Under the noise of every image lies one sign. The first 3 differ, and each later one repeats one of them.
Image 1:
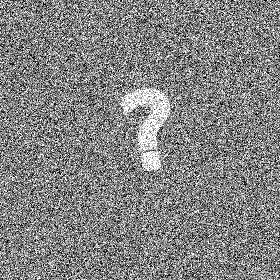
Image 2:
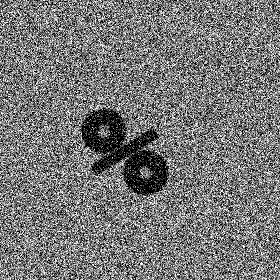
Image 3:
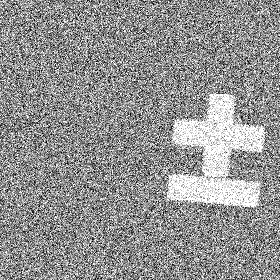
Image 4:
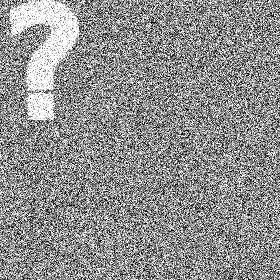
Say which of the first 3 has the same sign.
1
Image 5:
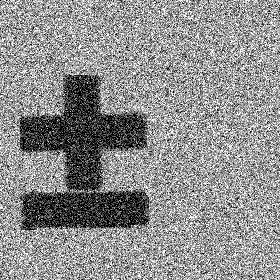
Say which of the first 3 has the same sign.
3
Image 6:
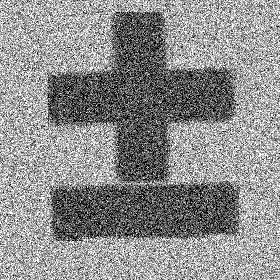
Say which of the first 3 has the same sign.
3
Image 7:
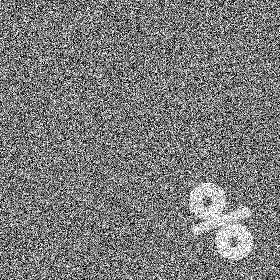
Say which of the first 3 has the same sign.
2
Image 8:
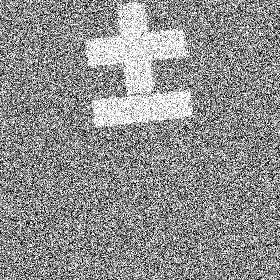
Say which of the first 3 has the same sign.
3
